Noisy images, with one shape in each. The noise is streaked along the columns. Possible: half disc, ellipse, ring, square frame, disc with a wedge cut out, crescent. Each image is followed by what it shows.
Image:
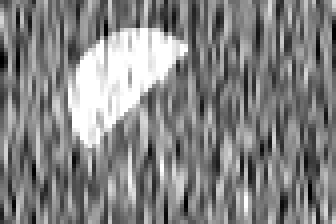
half disc
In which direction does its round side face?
up and left
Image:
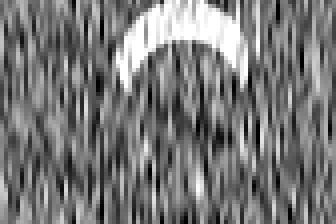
crescent
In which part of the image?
top middle
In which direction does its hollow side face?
down
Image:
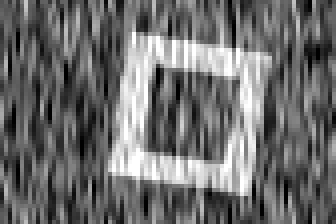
square frame
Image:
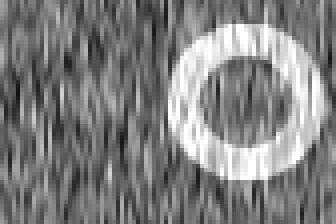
ring
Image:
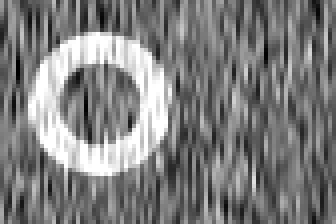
ring
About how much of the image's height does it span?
two thirds
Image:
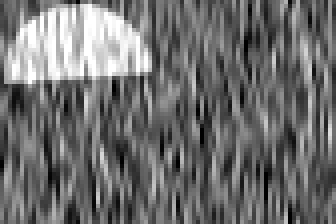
half disc
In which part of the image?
top left
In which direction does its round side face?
up
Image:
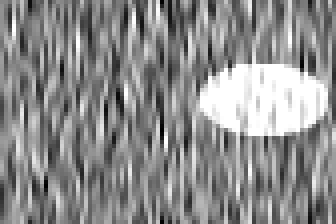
ellipse
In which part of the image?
middle right
